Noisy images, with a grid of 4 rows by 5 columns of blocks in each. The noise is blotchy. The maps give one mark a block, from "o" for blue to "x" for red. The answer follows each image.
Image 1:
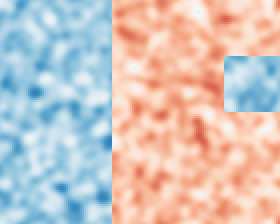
o o x x x
o o x x o
o o x x x
o o x x x
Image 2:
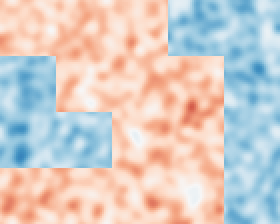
x x x o o
o x x x o
o o x x o
x x x x o
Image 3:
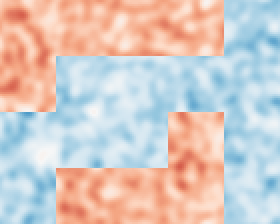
x x x x o
x o o o o
o o o x o
o x x x o
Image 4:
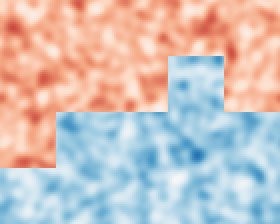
x x x x x
x x x o x
x o o o o
o o o o o
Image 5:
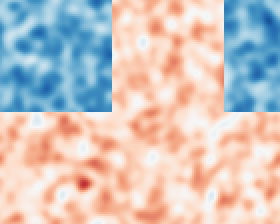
o o x x o
o o x x o
x x x x x
x x x x x
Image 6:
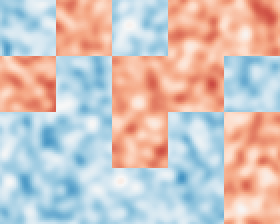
o x o x x
x o x x o
o o x o x
o o o o x
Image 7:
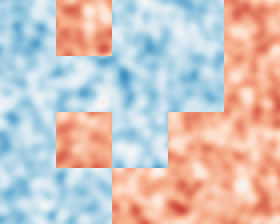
o x o o x
o o o o x
o x o x x
o o x x x
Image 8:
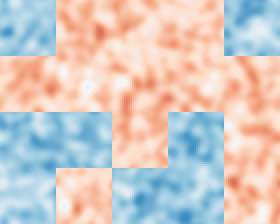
o x x x o
x x x x x
o o x o x
o x o o x
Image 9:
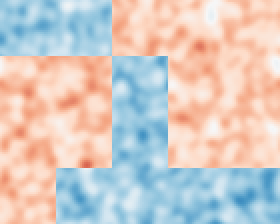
o o x x x
x x o x x
x x o x x
x o o o o
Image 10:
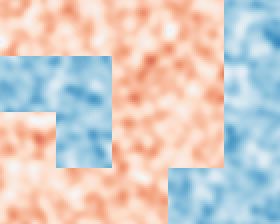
x x x x o
o o x x o
x o x x o
x x x o o
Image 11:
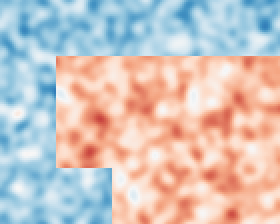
o o o o o
o x x x x
o x x x x
o o x x x
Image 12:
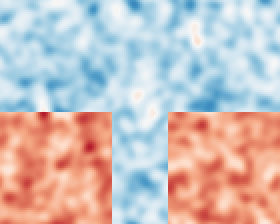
o o o o o
o o o o o
x x o x x
x x o x x
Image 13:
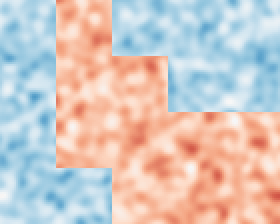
o x o o o
o x x o o
o x x x x
o o x x x
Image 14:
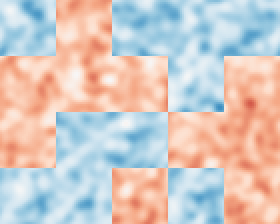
o x o o o
x x x o x
x o o x x
o o x o x
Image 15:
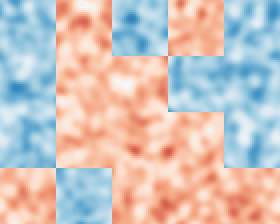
o x o x o
o x x o o
o x x x o
x o x x x
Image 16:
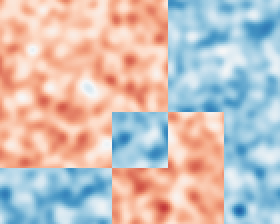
x x x o o
x x x o o
x x o x o
o o x x o
